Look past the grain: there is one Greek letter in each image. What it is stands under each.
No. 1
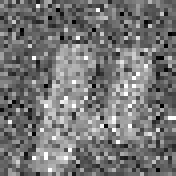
mu
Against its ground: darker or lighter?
lighter
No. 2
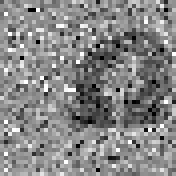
omega
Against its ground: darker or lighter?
darker
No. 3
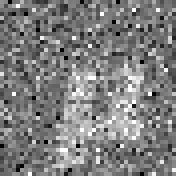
mu
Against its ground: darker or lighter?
lighter
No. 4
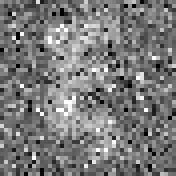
xi
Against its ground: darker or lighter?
lighter
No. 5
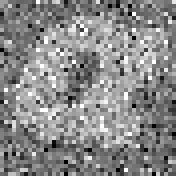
alpha
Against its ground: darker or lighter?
lighter
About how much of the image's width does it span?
nearly all
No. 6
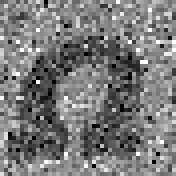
omega
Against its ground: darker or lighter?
darker
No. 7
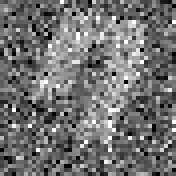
eta
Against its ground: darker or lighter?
lighter
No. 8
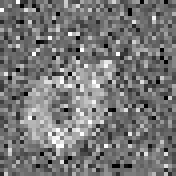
sigma
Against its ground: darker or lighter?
lighter
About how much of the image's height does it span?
half
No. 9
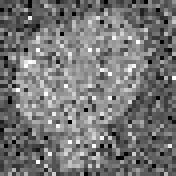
phi
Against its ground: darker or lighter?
lighter
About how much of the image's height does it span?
nearly all
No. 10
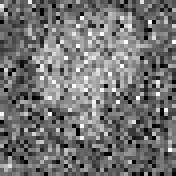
phi
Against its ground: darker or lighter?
lighter
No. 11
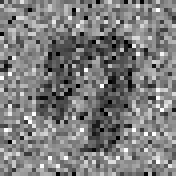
eta
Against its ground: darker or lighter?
darker
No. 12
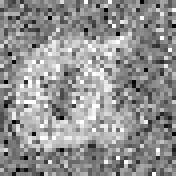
alpha
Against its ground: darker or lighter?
lighter
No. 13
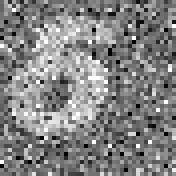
delta
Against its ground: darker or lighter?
lighter
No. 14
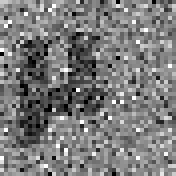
mu
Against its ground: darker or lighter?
darker
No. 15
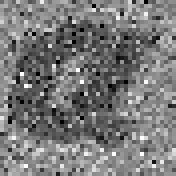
alpha
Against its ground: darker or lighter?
darker
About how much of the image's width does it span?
nearly all
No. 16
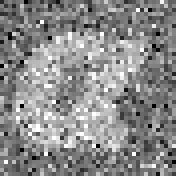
alpha
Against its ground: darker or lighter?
lighter
